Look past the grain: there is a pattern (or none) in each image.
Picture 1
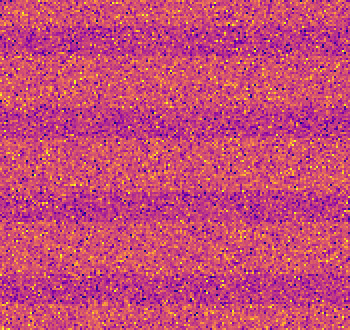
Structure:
horizontal stripes
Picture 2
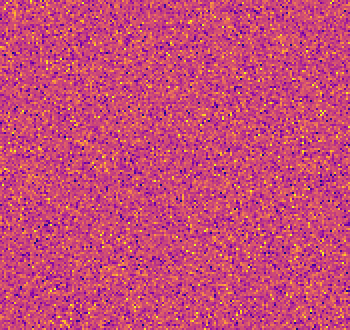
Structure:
only noise
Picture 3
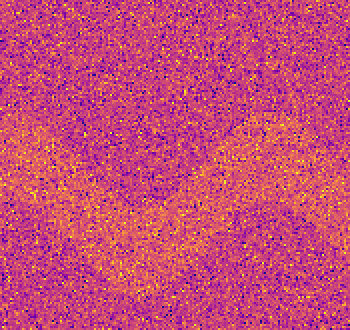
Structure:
a wavy band
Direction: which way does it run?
left to right
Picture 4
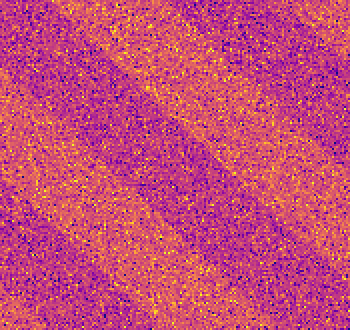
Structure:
diagonal stripes
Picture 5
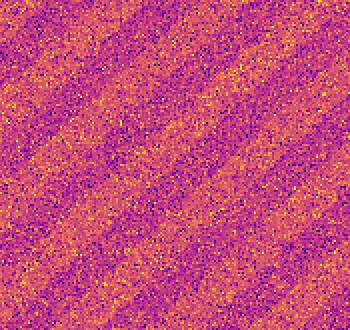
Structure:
diagonal stripes
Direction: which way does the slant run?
bottom left to top right
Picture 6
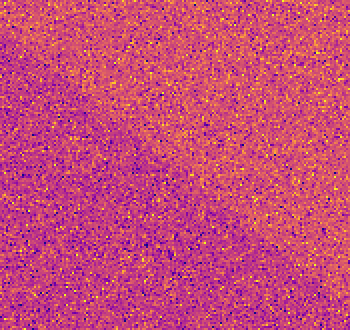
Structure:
a sharp edge
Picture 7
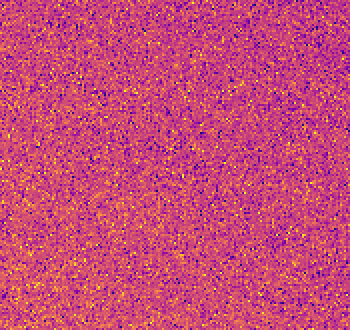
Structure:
a smooth slope
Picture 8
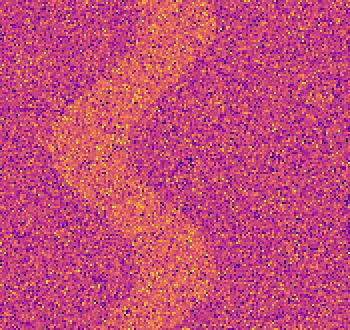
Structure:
a wavy band
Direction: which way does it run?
top to bottom
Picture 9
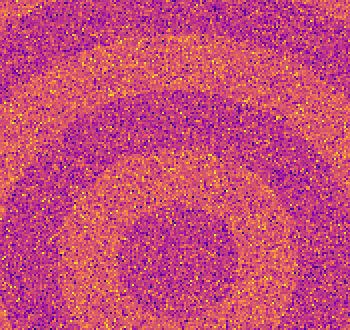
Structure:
rings round one point
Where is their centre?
bottom middle
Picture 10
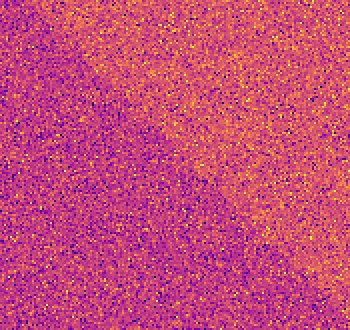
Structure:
a sharp edge
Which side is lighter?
top right
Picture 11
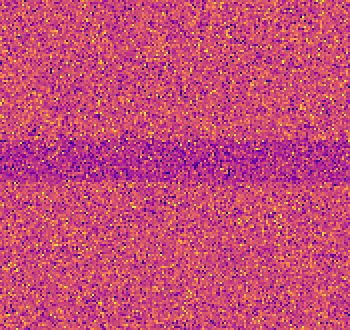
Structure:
one horizontal stripe
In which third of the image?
middle
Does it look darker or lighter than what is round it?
darker
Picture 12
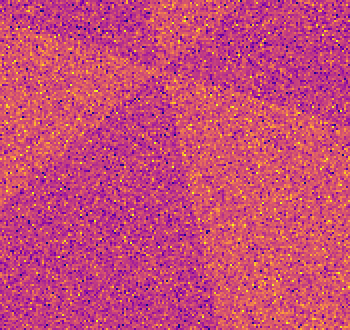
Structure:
spokes from one point
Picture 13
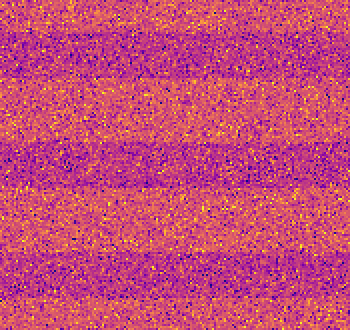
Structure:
horizontal stripes
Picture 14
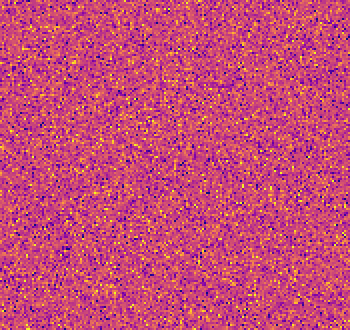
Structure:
only noise
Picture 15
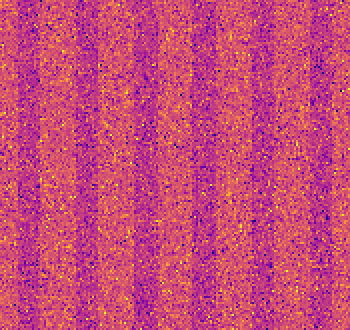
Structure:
vertical stripes
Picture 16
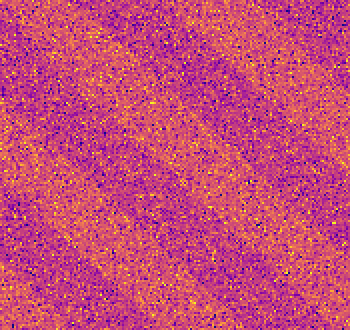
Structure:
diagonal stripes
